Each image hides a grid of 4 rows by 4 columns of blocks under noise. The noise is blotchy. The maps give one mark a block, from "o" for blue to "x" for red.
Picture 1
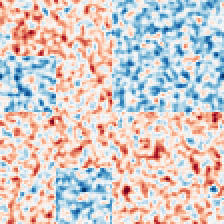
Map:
xxoo
oxoo
xxxx
xoxx
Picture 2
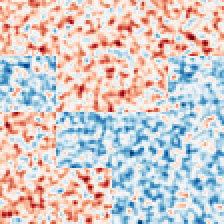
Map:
xxxx
oxxo
xooo
xxoo
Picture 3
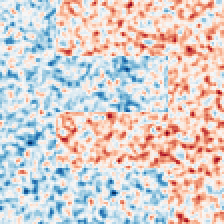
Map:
oxxx
ooox
oxxx
ooox
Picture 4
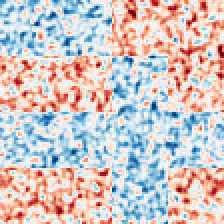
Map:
ooxx
xxox
oooo
xxox
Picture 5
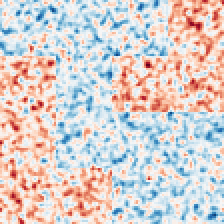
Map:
ooox
xoxx
xooo
xxoo
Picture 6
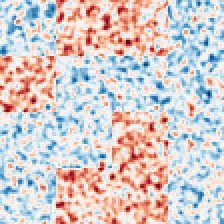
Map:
oxxo
xooo
ooxo
oxxo
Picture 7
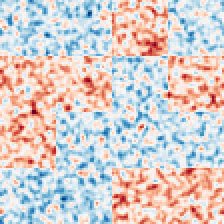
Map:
ooxo
xxox
xooo
ooxx
